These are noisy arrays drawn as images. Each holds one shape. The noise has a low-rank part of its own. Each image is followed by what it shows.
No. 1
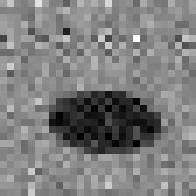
ellipse
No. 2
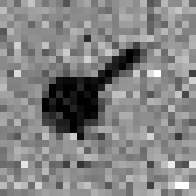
lollipop
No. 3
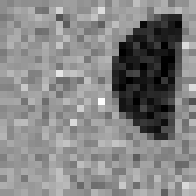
half disc
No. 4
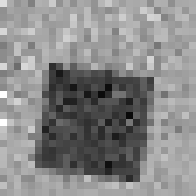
square
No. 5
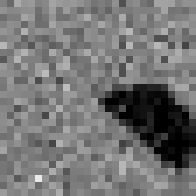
half disc
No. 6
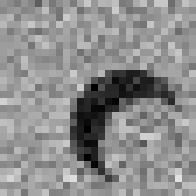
crescent
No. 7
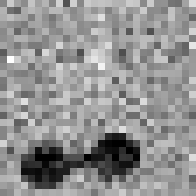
dumbbell
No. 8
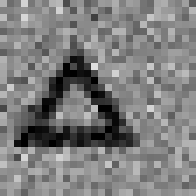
triangle frame
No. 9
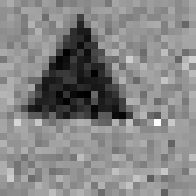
triangle
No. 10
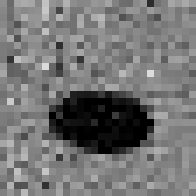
ellipse
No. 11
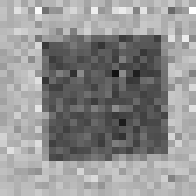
square
